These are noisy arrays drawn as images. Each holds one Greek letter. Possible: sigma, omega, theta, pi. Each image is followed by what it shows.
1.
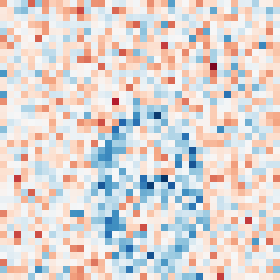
blue theta
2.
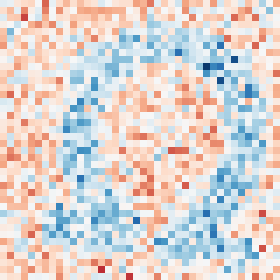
blue omega
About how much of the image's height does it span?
nearly all
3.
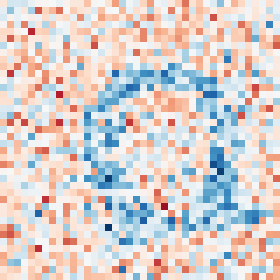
blue omega
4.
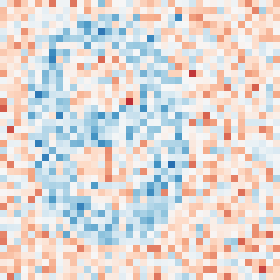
blue theta
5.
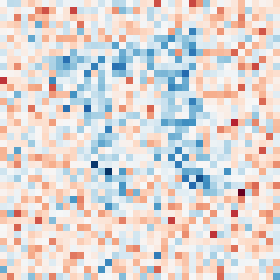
blue pi
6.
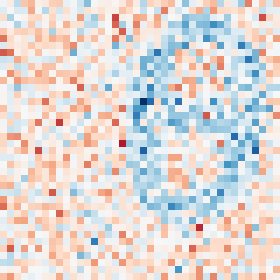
blue theta
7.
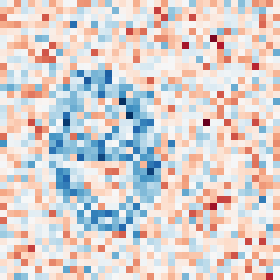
blue theta
